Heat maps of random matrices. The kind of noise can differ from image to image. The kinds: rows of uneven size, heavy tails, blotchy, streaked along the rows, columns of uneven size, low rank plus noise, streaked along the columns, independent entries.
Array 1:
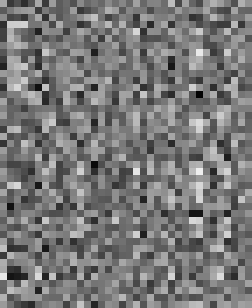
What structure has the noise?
low rank plus noise
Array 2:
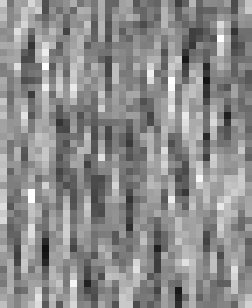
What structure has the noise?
streaked along the columns
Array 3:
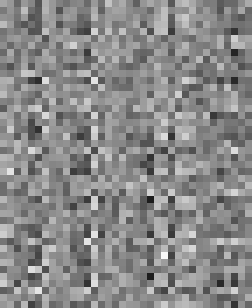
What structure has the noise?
low rank plus noise
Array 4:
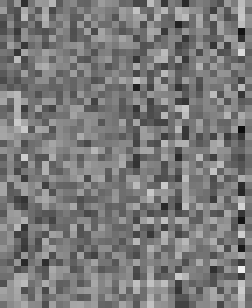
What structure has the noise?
columns of uneven size
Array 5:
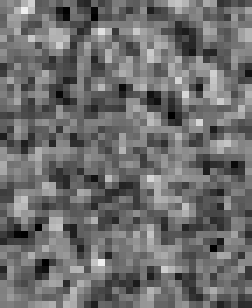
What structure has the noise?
blotchy
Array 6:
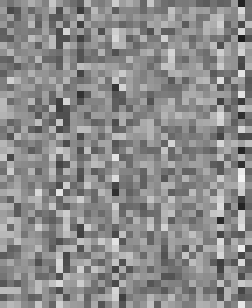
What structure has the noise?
columns of uneven size
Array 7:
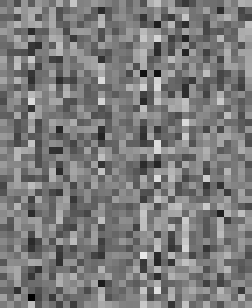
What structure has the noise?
columns of uneven size
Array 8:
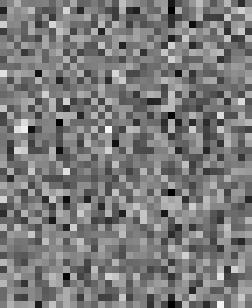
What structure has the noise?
low rank plus noise
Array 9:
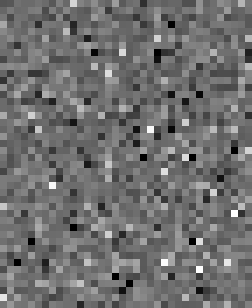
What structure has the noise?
heavy tails
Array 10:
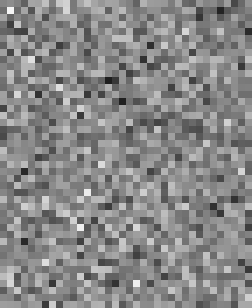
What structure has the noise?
independent entries
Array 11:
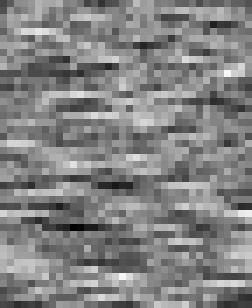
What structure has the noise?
streaked along the rows
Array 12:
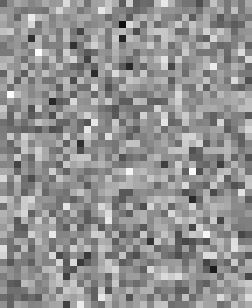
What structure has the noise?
independent entries
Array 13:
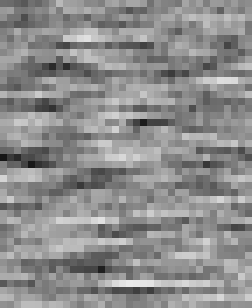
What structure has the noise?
streaked along the rows
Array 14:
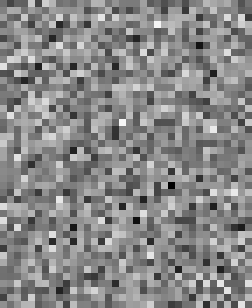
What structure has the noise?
independent entries
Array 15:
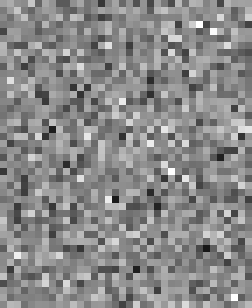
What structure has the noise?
independent entries
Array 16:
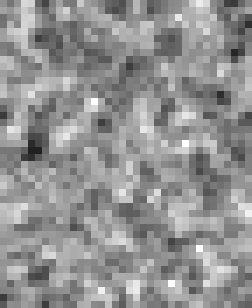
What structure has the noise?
blotchy
